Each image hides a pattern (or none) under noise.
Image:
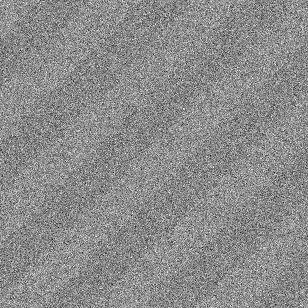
diagonal stripes
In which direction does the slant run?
bottom left to top right
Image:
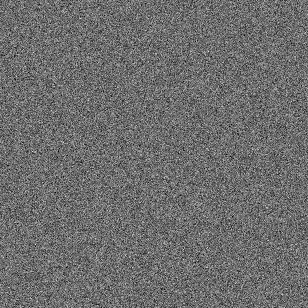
only noise
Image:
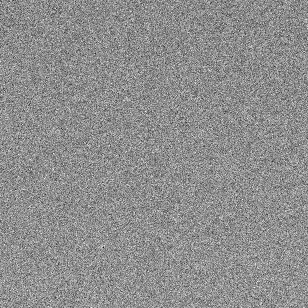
a smooth slope
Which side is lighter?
bottom
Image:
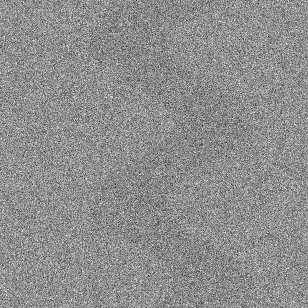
a wavy band
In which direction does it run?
top to bottom
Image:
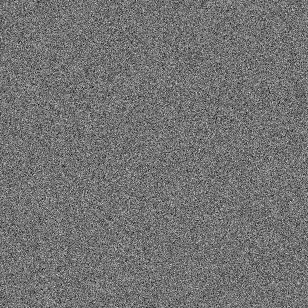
only noise
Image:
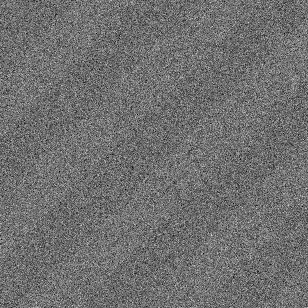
diagonal stripes
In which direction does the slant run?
bottom left to top right
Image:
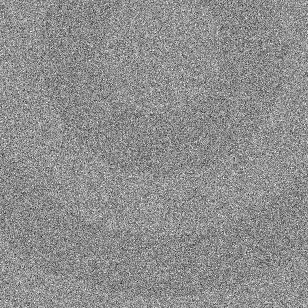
rings round one point
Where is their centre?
top middle
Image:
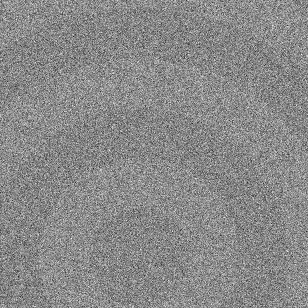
rings round one point
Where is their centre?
bottom middle
